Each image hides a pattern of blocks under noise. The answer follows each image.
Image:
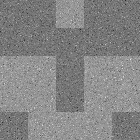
left and right mirror each other
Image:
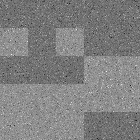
no symmetry
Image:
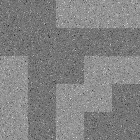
mirrored about the diagonal from the top left
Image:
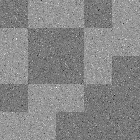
mirrored about the diagonal from the top left
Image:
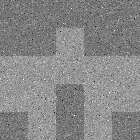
left and right mirror each other
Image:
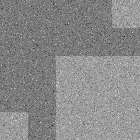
mirrored about the diagonal from the top left
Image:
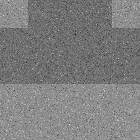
left and right mirror each other
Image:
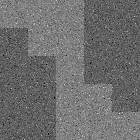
the same after a half turn
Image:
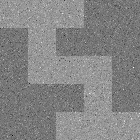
the same after a half turn
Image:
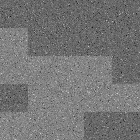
no symmetry
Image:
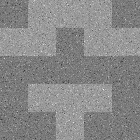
left and right mirror each other
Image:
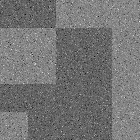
no symmetry
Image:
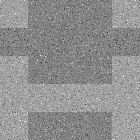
left and right mirror each other
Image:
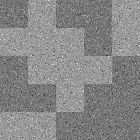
mirrored about the diagonal from the top left
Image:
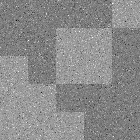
mirrored about the diagonal from the bottom left
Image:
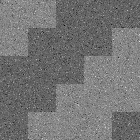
mirrored about the diagonal from the top left
